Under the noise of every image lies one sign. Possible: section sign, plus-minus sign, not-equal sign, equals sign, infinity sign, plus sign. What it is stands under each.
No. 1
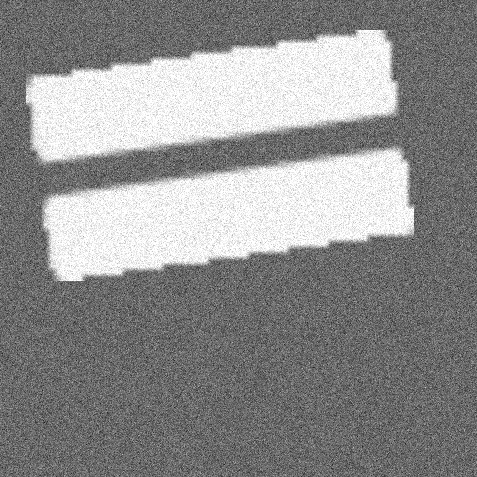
equals sign
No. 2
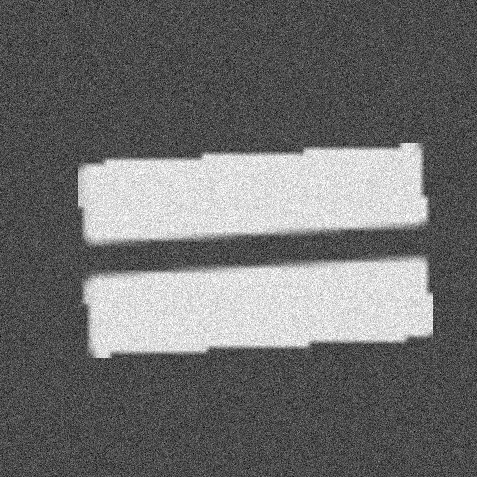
equals sign
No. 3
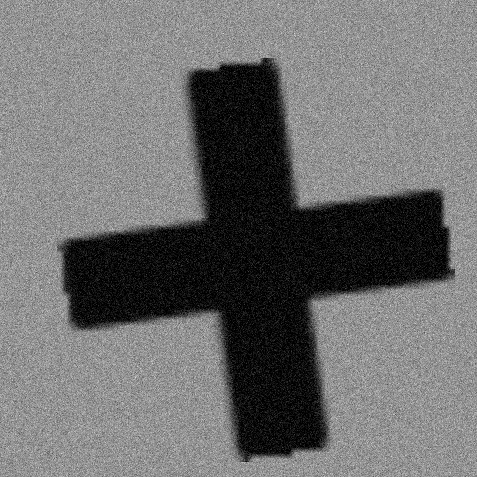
plus sign
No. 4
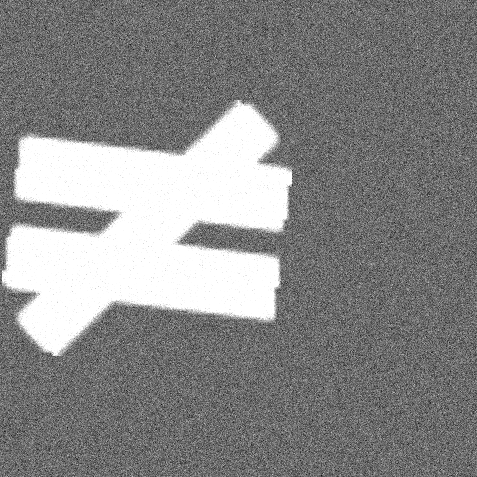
not-equal sign
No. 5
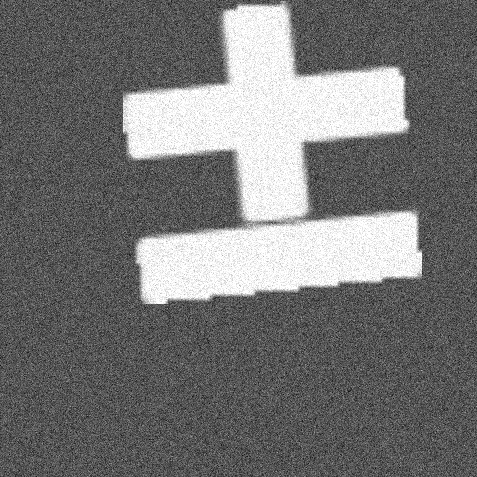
plus-minus sign
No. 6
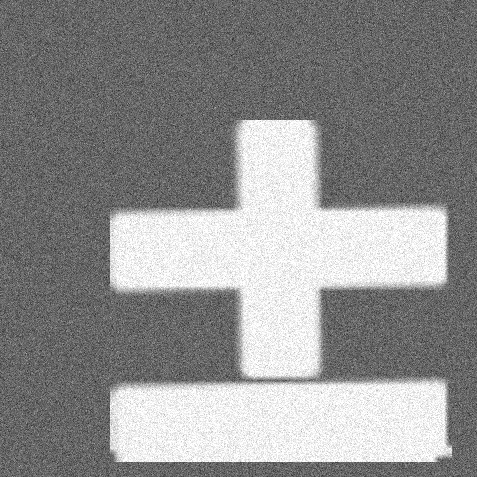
plus-minus sign
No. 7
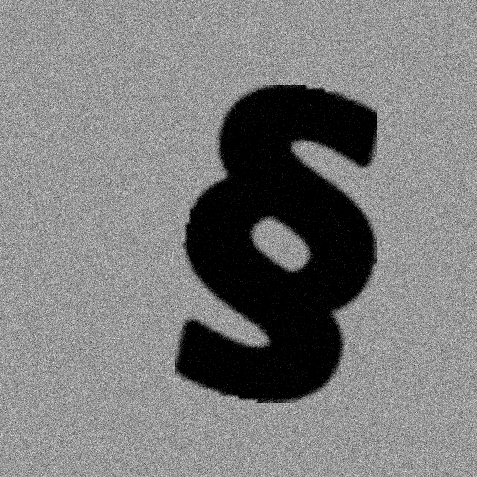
section sign
